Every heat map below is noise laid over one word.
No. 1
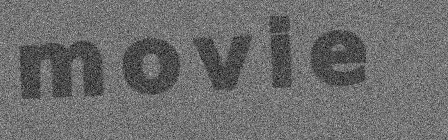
movie
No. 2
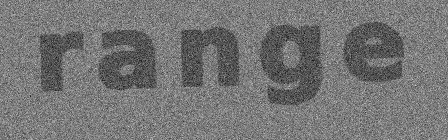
range
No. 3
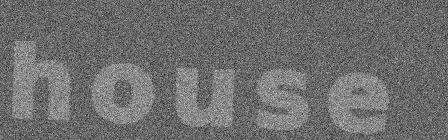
house
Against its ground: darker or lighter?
lighter
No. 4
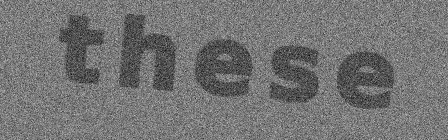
these
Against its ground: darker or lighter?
darker
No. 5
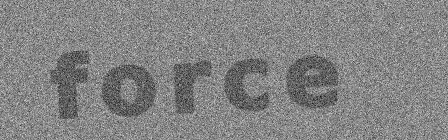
force
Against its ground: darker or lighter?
darker
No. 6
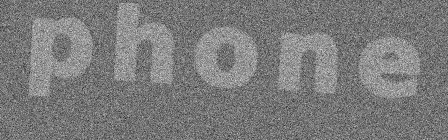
phone
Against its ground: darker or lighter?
lighter
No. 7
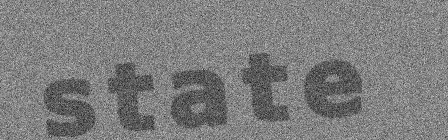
state
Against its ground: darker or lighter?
darker
